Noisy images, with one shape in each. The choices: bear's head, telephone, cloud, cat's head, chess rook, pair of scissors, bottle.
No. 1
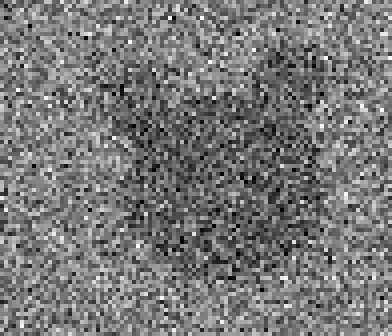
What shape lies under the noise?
bear's head
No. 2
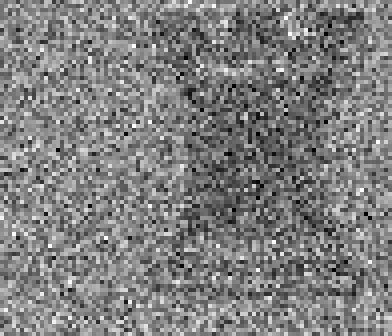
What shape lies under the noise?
chess rook
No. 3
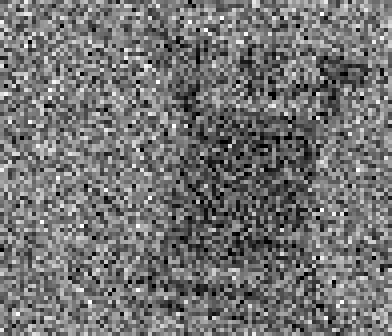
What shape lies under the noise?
chess rook
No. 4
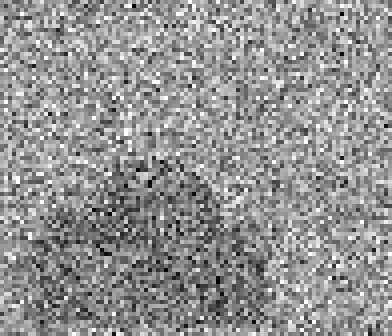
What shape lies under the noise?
cloud
